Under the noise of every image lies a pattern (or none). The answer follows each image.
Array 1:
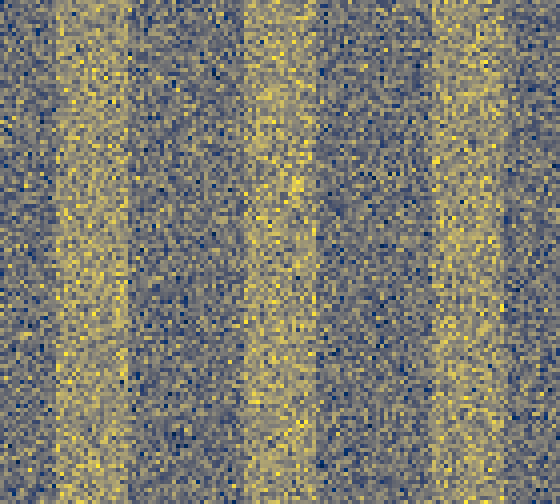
vertical stripes
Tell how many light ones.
3
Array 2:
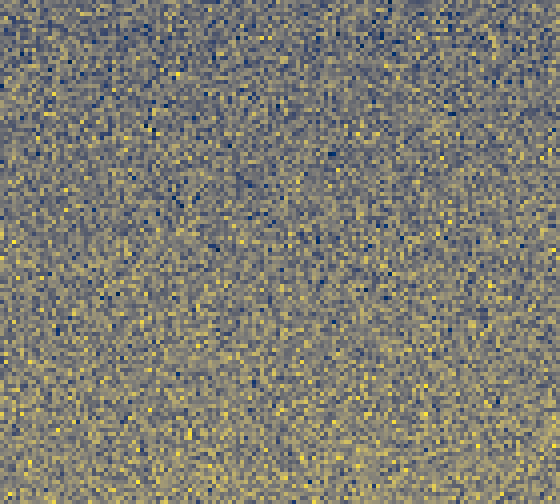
a smooth slope
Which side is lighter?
bottom
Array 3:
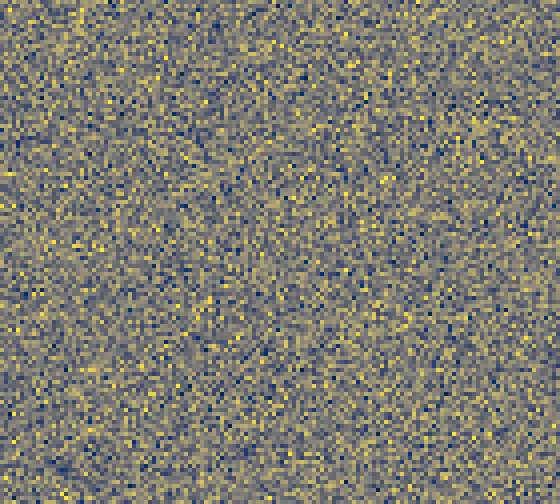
only noise
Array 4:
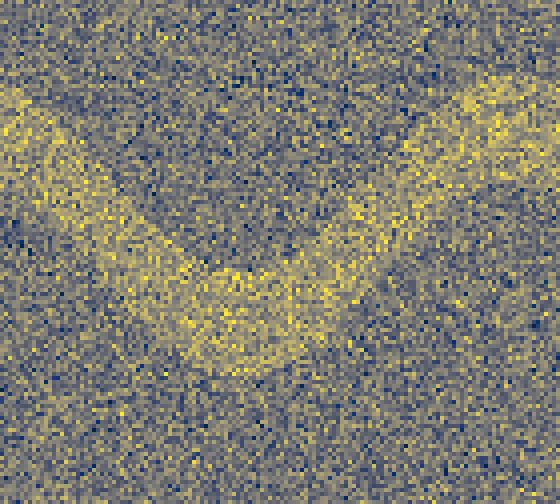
a wavy band
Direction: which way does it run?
left to right
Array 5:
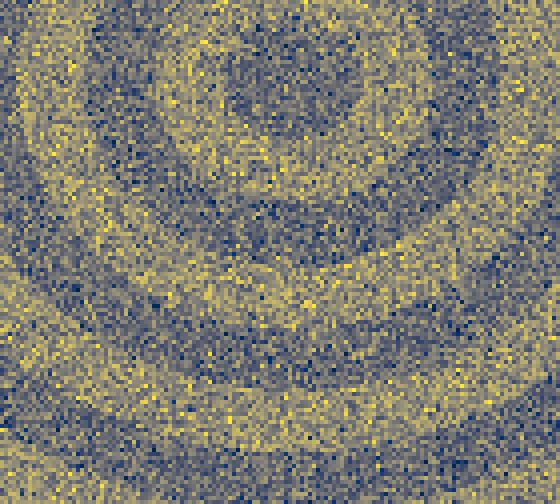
rings round one point
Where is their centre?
top middle
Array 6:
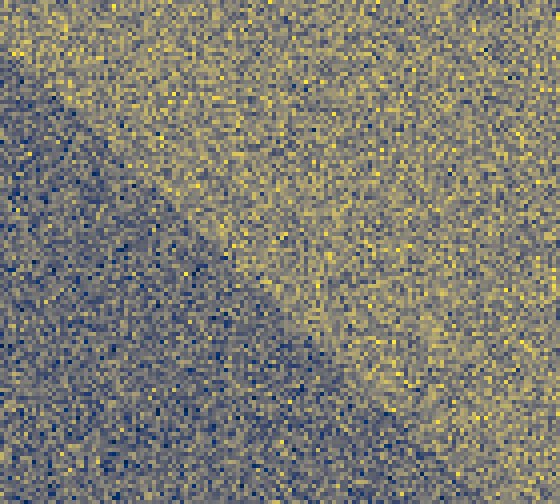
a sharp edge
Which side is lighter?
top right
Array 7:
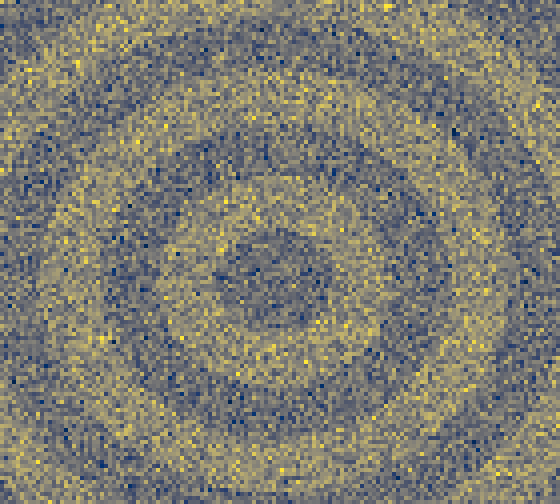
rings round one point
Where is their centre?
centre
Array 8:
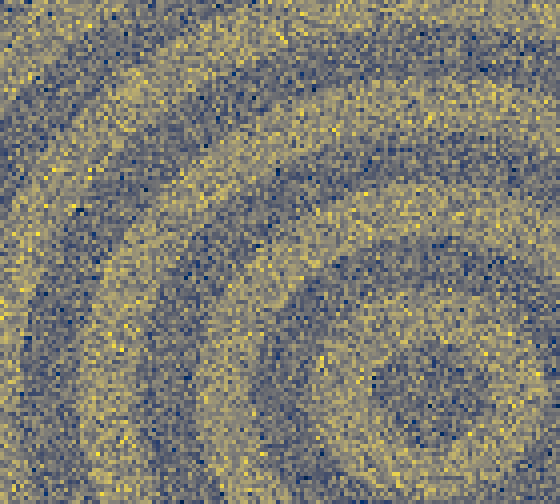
rings round one point
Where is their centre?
bottom right
